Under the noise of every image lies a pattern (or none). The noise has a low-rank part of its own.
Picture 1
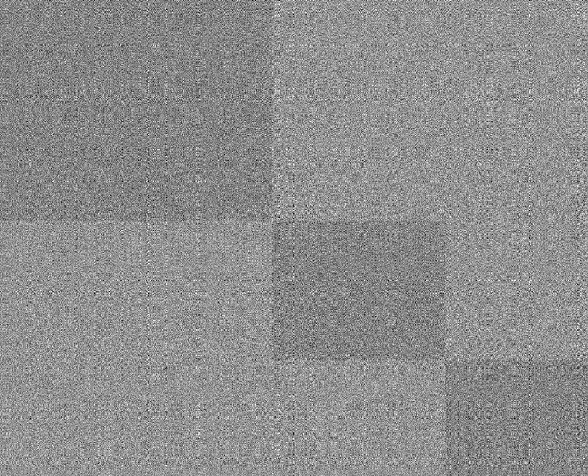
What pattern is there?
blocks along the diagonal
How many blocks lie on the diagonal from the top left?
3
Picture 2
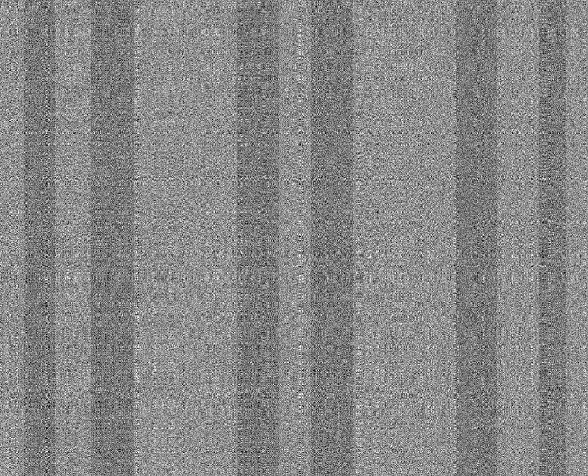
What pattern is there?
bands of columns
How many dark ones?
6
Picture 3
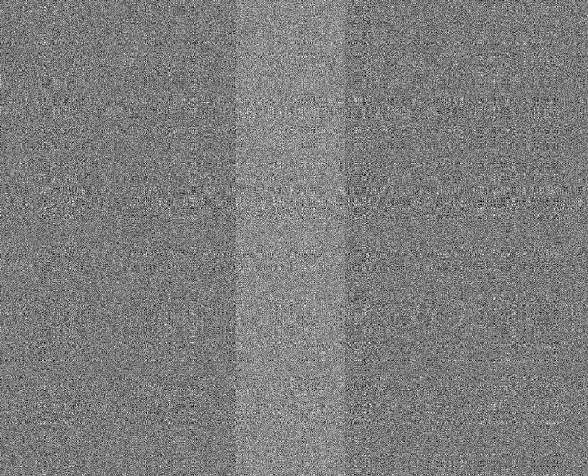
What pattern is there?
one band of columns
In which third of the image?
middle
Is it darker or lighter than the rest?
lighter
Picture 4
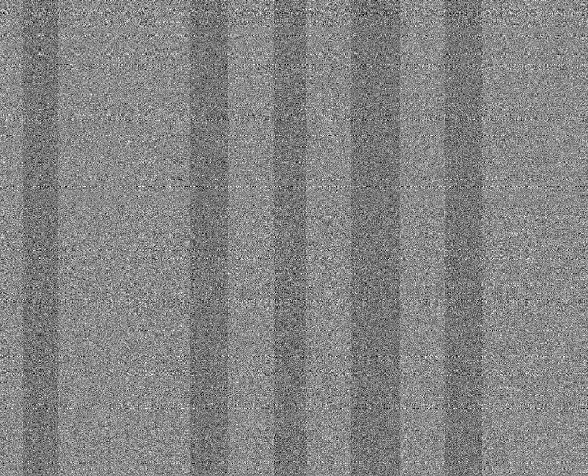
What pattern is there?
bands of columns
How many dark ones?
5
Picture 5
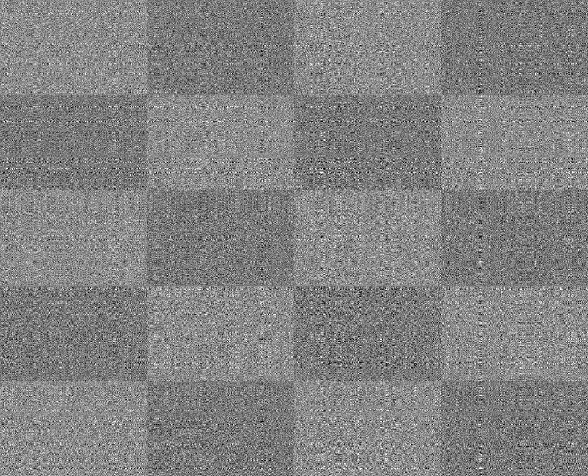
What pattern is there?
a checkerboard
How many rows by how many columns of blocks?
5 by 4
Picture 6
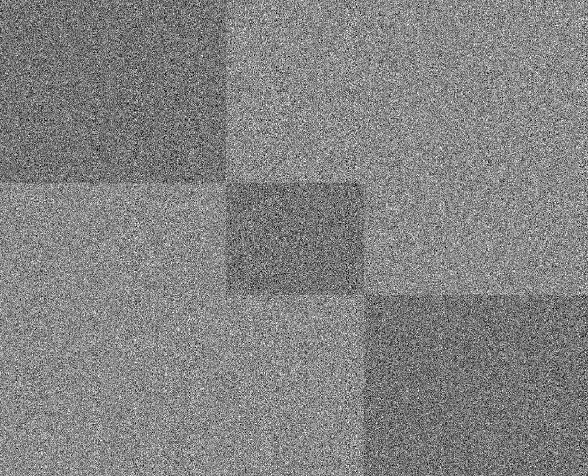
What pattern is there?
blocks along the diagonal
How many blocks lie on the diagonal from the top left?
3
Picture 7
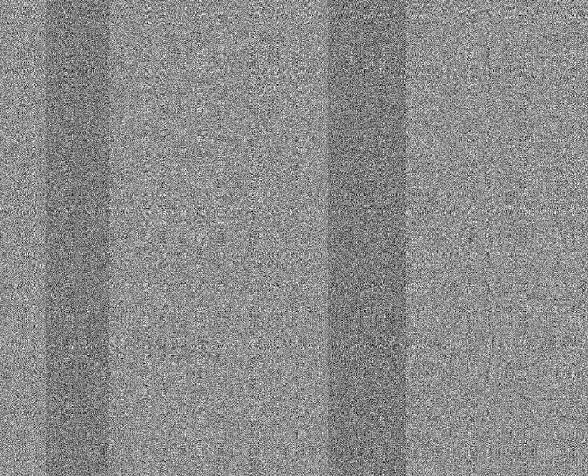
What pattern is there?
bands of columns
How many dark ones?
2
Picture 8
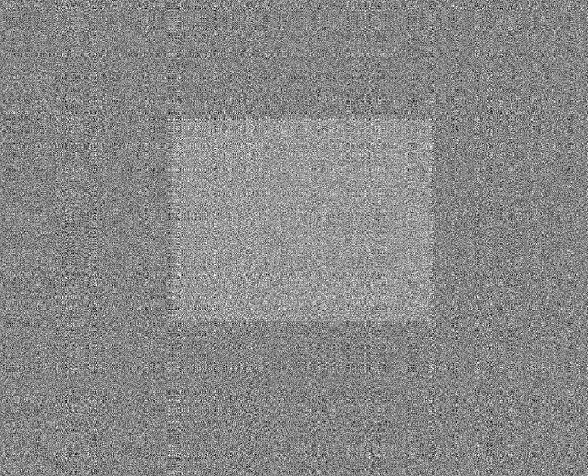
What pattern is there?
one block
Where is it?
centre
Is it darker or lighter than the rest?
lighter
